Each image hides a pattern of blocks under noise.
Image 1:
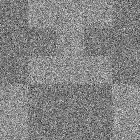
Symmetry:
left and right mirror each other
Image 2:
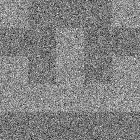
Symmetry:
left and right mirror each other
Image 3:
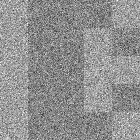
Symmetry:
top and bottom mirror each other
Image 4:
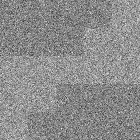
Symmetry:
the same after a half turn
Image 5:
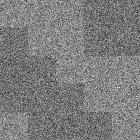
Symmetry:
mirrored about the diagonal from the bottom left
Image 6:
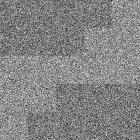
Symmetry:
the same after a half turn
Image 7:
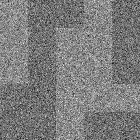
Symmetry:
no symmetry
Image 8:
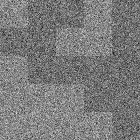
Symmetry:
no symmetry
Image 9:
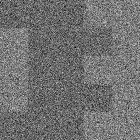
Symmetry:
top and bottom mirror each other
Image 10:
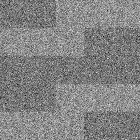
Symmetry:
the same after a half turn
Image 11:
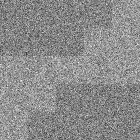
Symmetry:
the same after a half turn
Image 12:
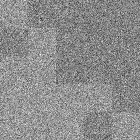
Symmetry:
mirrored about the diagonal from the bottom left
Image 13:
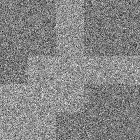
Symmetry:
mirrored about the diagonal from the bottom left
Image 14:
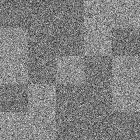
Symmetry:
the same after a half turn
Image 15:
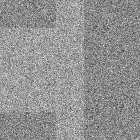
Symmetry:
top and bottom mirror each other
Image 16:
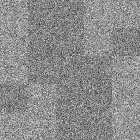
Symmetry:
the same after a half turn
